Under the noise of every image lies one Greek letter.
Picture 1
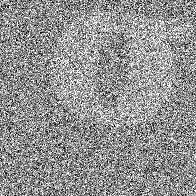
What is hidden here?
light sigma
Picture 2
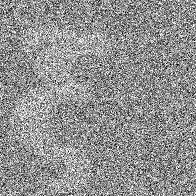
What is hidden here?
light xi
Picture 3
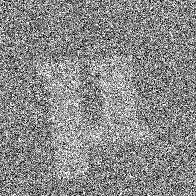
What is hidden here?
light mu
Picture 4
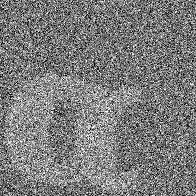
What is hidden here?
light alpha
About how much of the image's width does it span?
two thirds
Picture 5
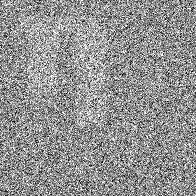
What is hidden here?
light eta
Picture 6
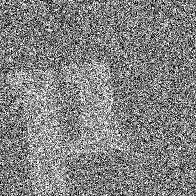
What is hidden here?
light mu
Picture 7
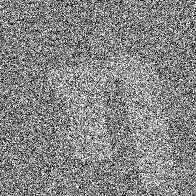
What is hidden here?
light eta
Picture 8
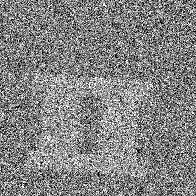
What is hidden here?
light pi
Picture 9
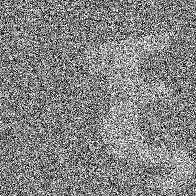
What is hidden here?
light xi
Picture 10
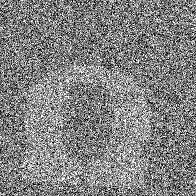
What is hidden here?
light omega
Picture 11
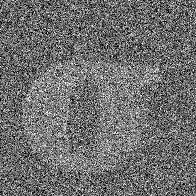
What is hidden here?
light sigma
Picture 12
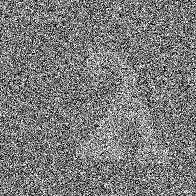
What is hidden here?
light lambda
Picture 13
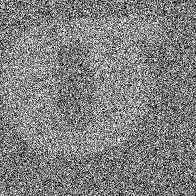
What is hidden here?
light sigma
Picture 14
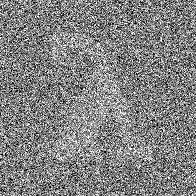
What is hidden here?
light lambda
